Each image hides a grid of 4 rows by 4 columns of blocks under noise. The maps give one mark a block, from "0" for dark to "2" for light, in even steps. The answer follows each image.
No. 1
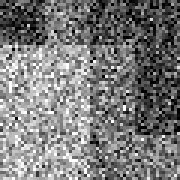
0 1 0 0
2 2 1 0
2 2 1 0
2 2 1 1
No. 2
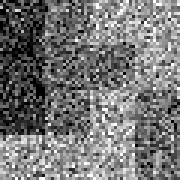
0 1 2 2
0 1 1 2
0 1 2 1
2 2 2 1
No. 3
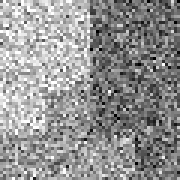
2 2 0 0
2 2 0 0
2 1 0 0
1 1 1 0
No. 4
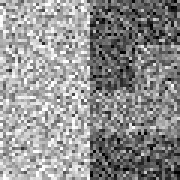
2 2 0 0
2 2 0 1
2 2 1 1
2 2 0 0
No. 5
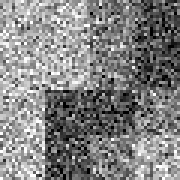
2 2 1 0
2 2 1 0
2 0 0 1
2 0 1 2
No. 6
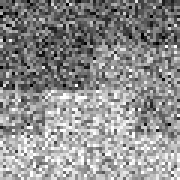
0 0 0 0
0 0 1 1
1 2 2 1
2 2 2 2
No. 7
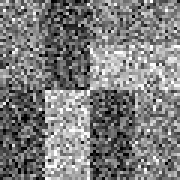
1 0 1 1
1 0 2 2
0 2 0 1
0 2 0 1
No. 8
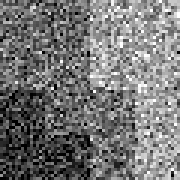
1 1 2 2
1 1 2 2
0 1 1 2
0 0 1 2
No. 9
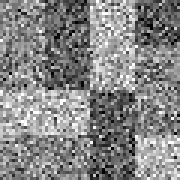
1 0 2 0
1 0 2 1
2 2 0 1
1 1 0 2
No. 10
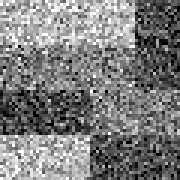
2 2 2 0
1 1 1 0
0 0 1 1
2 2 0 0
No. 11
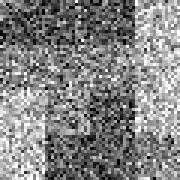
0 0 0 2
1 1 1 2
2 1 0 2
2 0 0 1
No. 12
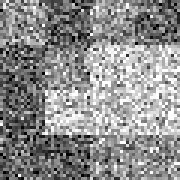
1 0 1 0
0 1 2 2
0 2 2 2
0 0 1 1
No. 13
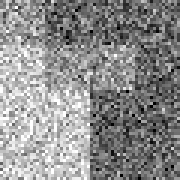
1 0 0 0
2 1 1 0
2 2 0 0
2 2 0 0
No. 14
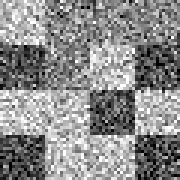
2 1 1 1
0 1 2 0
2 2 0 2
0 2 2 0
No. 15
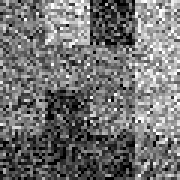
1 2 0 2
1 1 1 2
1 0 1 2
0 0 0 1
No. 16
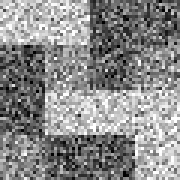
2 2 0 0
0 1 0 1
0 2 2 2
1 0 0 2
